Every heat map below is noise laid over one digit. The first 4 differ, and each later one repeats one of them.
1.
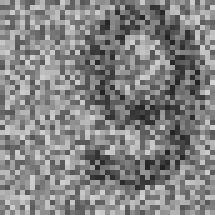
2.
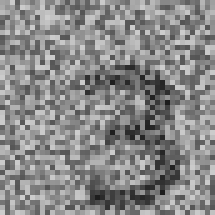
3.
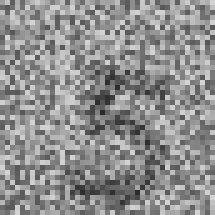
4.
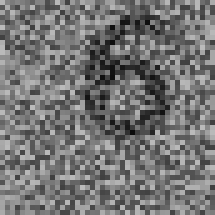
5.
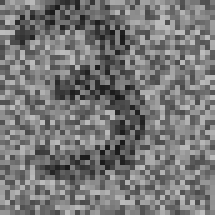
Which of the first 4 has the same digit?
2
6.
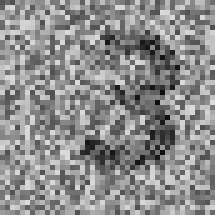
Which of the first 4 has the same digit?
2
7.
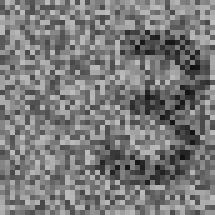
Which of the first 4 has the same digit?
2
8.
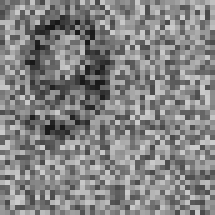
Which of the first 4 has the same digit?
1
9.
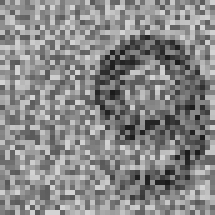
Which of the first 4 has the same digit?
1
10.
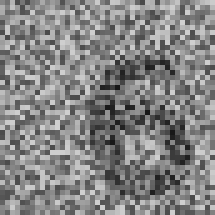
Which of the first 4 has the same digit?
4
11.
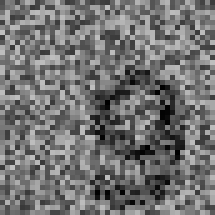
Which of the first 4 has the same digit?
1
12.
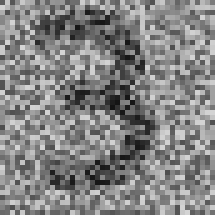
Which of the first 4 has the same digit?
2
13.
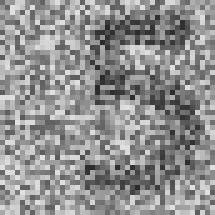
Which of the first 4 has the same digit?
3
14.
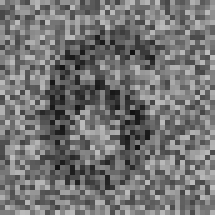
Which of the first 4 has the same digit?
4
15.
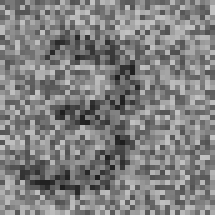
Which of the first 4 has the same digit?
2
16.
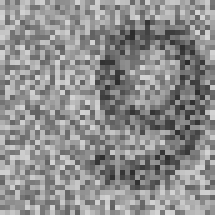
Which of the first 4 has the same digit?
1
